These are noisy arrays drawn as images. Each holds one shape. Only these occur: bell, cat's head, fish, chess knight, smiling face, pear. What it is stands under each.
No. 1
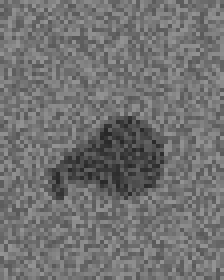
pear
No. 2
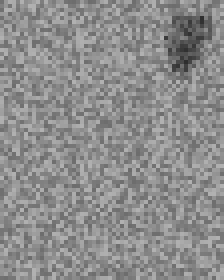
chess knight
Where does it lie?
top right
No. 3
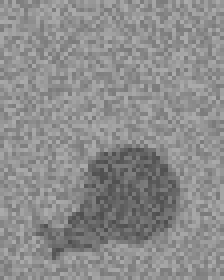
pear
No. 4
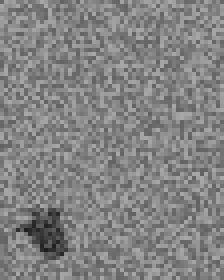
bell
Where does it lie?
bottom left
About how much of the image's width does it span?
a quarter
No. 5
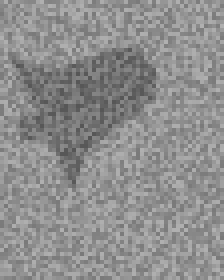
bell
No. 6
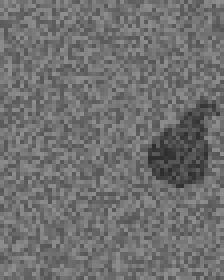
pear
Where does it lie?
middle right
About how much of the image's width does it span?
a third
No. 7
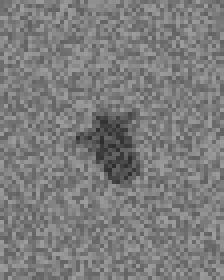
bell
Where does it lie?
centre
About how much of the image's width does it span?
a third
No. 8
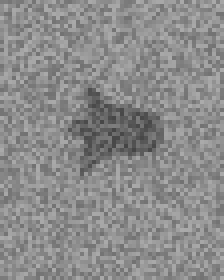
bell
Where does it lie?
centre
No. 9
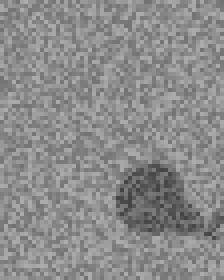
pear
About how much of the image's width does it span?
half
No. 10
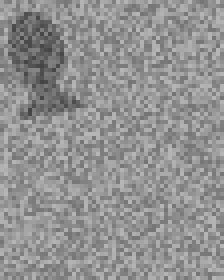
fish
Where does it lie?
top left
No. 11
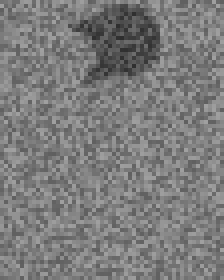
cat's head
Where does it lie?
top middle
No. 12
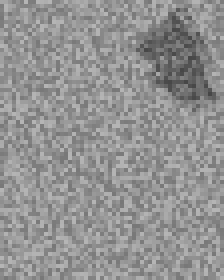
chess knight
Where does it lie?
top right
